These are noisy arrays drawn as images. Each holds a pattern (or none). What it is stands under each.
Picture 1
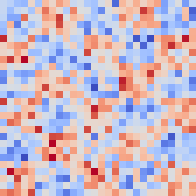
a checkerboard
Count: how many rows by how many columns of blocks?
6 by 5
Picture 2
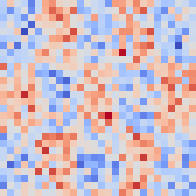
a checkerboard
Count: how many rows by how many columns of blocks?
3 by 5
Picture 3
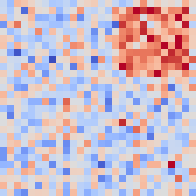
one block
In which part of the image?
top right
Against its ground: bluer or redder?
redder
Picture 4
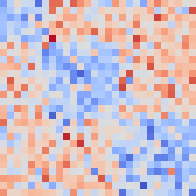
blocks along the diagonal
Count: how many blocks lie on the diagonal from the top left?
3
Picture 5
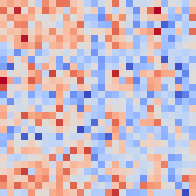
bands of rows crossing bands of columns
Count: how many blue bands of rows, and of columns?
3 and 3
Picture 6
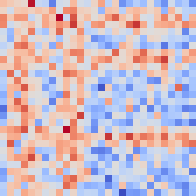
bands of rows crossing bands of columns
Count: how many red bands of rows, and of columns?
3 and 2
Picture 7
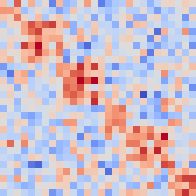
blocks along the diagonal
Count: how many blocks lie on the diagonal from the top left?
6
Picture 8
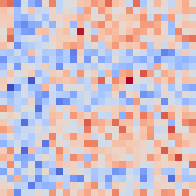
bands of rows crossing bands of columns
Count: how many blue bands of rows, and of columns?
3 and 1
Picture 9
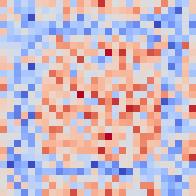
bands of rows crossing bands of columns
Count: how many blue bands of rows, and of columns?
2 and 2
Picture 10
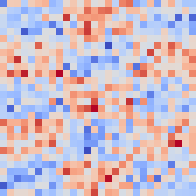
a checkerboard
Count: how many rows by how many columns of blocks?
5 by 3
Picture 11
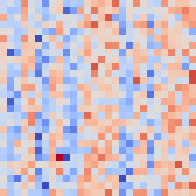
bands of columns
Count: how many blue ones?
5
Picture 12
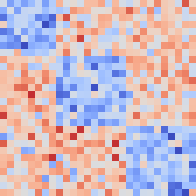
blocks along the diagonal
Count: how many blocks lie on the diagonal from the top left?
3
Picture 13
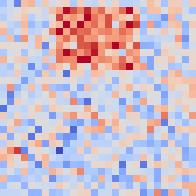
one block
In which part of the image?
top middle
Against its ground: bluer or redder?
redder
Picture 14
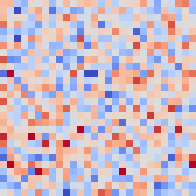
only noise
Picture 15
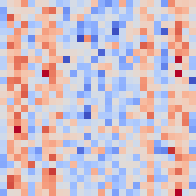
bands of columns
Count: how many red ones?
4
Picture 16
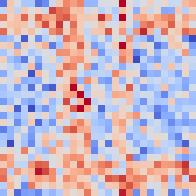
bands of rows crossing bands of columns
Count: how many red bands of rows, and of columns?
2 and 2
